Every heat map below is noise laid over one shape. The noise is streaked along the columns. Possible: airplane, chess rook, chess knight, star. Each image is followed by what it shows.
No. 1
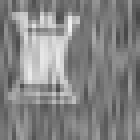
chess rook
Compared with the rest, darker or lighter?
lighter
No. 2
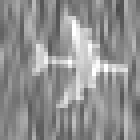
airplane
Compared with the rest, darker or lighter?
lighter
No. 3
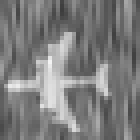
airplane
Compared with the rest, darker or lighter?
lighter
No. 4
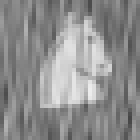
chess knight
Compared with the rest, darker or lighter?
lighter
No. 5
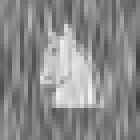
chess knight
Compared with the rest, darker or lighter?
lighter
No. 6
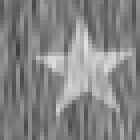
star
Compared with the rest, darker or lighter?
lighter
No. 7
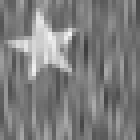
star
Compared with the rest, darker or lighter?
lighter
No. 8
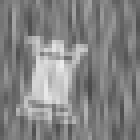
chess rook
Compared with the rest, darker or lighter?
lighter
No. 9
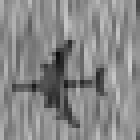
airplane
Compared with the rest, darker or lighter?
darker
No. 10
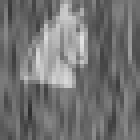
chess knight
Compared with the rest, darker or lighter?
lighter
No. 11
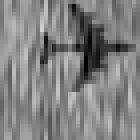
airplane
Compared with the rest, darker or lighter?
darker
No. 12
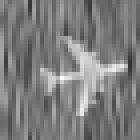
airplane
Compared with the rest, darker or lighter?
lighter
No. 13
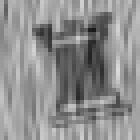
chess rook
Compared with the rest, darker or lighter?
darker
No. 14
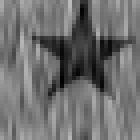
star
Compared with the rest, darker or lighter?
darker
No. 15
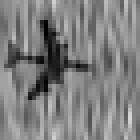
airplane
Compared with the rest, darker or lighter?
darker
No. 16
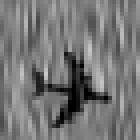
airplane
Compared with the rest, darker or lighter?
darker
